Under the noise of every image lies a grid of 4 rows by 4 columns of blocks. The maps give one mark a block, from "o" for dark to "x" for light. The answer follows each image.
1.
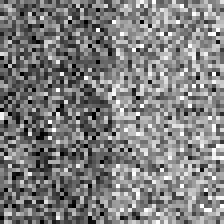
o o x x
o o x x
o o x x
o o x x
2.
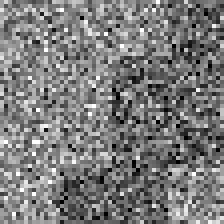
x x x o
x x o o
x x o o
x o o x
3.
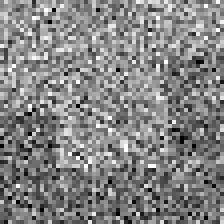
x x x x
x x x o
o x x o
o o o o
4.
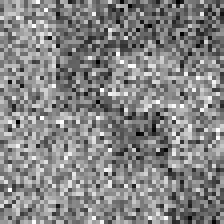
x o o o
x o x x
x x o x
x x x o
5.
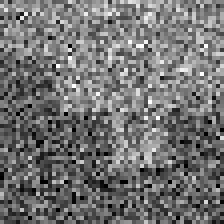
x x x x
o x x x
o o x o
o o o o
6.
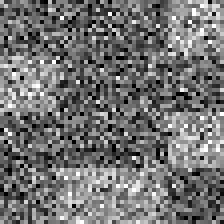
o o o x
x o o o
o o o x
o x x o
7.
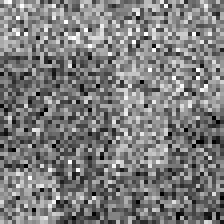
x x x x
o o x x
o o x o
x o o o
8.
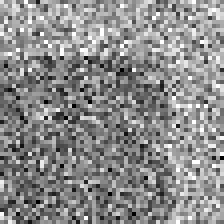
x x x x
o o o x
o o o x
o o o x
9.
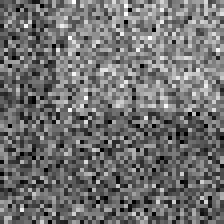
o x x x
o x x x
o o o o
o o o o
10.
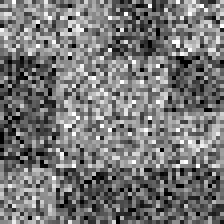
x x o x
o x x o
o x x x
x o o o
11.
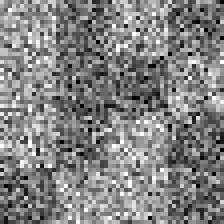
x o x o
x o o x
x o x o
o x x o
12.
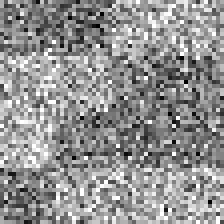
o o x x
x x o o
x o o o
o x x x
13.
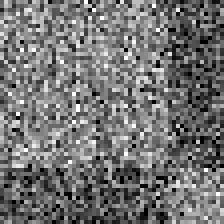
x x x o
x x x o
x x x o
o o o x
